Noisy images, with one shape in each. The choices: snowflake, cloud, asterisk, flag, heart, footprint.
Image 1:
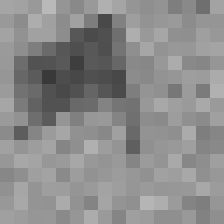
dark flag
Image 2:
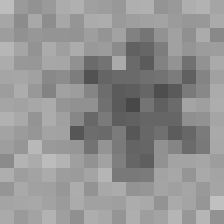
dark asterisk
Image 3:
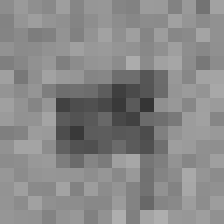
dark flag
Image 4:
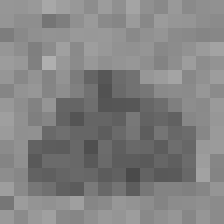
dark cloud
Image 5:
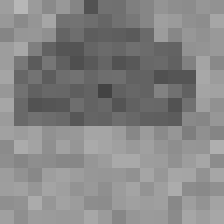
dark cloud
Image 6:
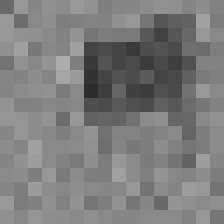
dark flag
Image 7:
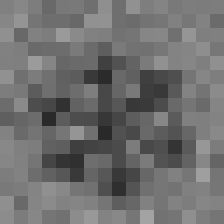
dark snowflake
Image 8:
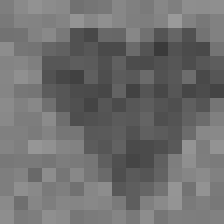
dark heart
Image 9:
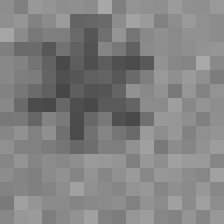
dark asterisk
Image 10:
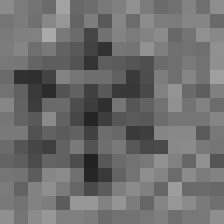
dark snowflake
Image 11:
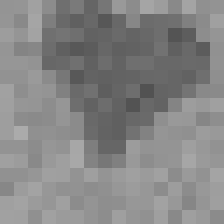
dark heart
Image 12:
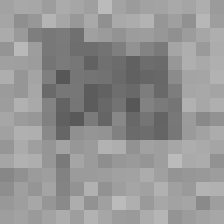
dark flag
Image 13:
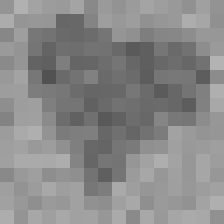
dark heart
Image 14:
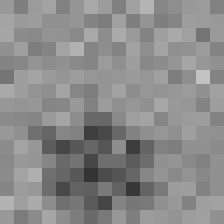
dark snowflake
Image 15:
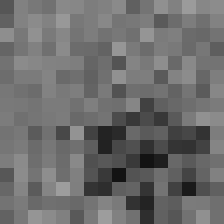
dark snowflake
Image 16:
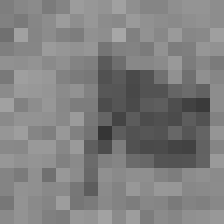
dark flag
